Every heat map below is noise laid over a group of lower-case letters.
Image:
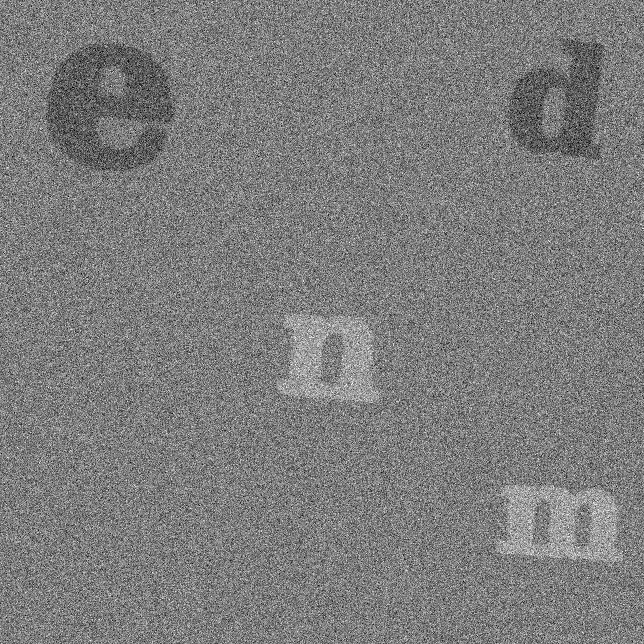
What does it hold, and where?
top left: dark e; top right: dark d; centre: light n; bottom right: light m
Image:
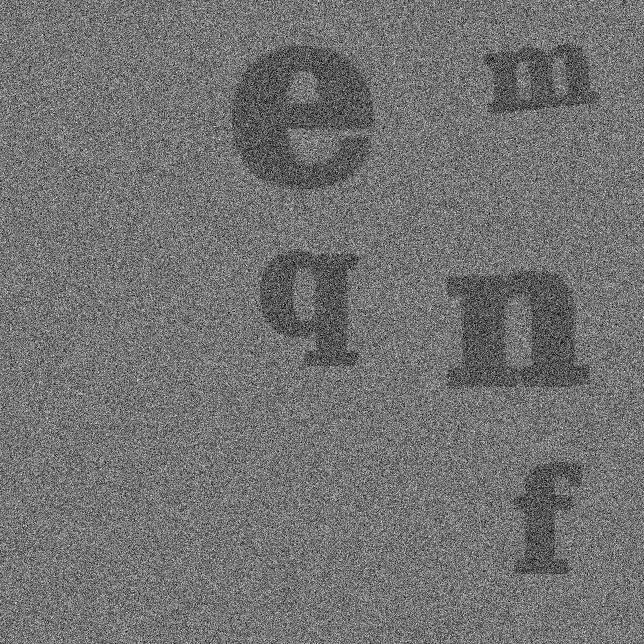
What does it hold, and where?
top middle: dark e; top right: dark m; centre: dark q; middle right: dark n; bottom right: dark f
